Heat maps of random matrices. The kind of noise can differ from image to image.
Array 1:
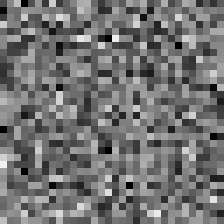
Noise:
low rank plus noise
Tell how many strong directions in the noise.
three or four
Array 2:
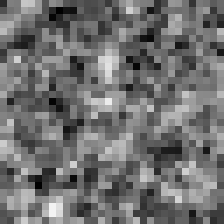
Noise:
blotchy
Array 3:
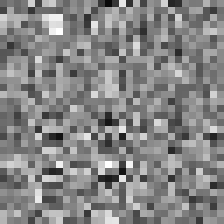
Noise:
low rank plus noise
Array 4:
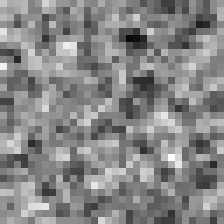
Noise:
blotchy
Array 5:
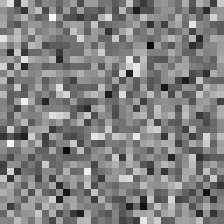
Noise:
independent entries
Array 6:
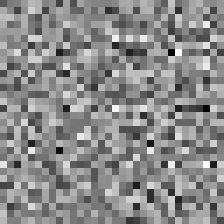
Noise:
low rank plus noise
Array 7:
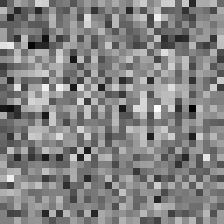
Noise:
low rank plus noise
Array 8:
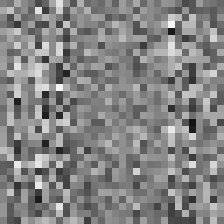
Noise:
columns of uneven size
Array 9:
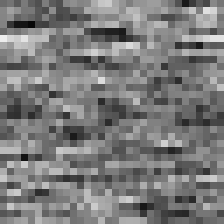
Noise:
streaked along the rows
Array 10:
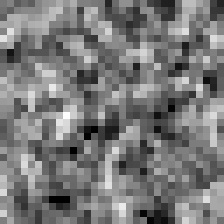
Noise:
blotchy
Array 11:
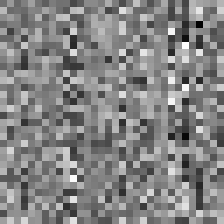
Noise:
columns of uneven size
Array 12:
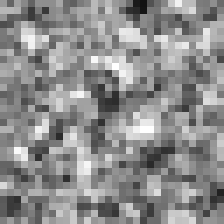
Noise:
blotchy
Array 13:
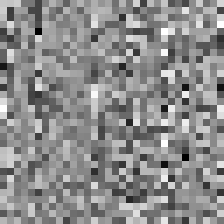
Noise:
columns of uneven size
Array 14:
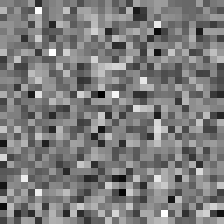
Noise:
low rank plus noise
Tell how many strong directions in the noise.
five to eight
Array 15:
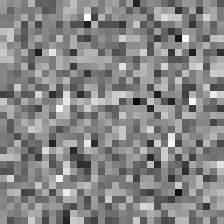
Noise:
low rank plus noise
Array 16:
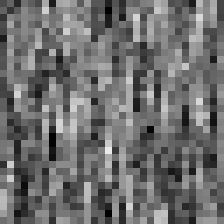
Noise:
streaked along the columns
